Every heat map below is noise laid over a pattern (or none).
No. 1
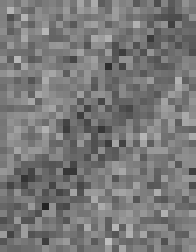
a diagonal band
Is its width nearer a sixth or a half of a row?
a half
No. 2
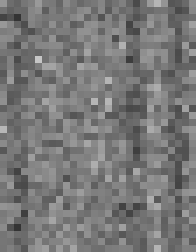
bands of columns
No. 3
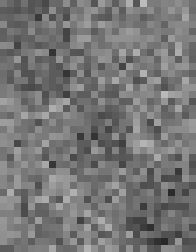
blocks along the diagonal
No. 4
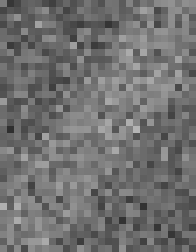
a diagonal band
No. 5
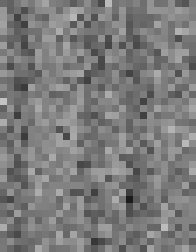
bands of columns
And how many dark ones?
3
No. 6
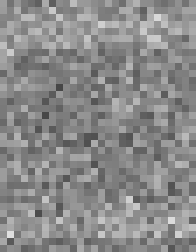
bands of rows
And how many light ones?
2
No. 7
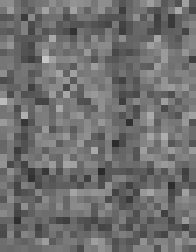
bands of rows crossing bands of columns
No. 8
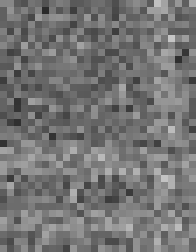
bands of rows crossing bands of columns
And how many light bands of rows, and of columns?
2 and 1
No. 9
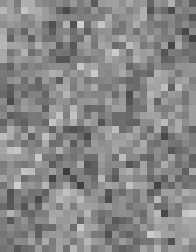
a checkerboard
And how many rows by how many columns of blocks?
4 by 4
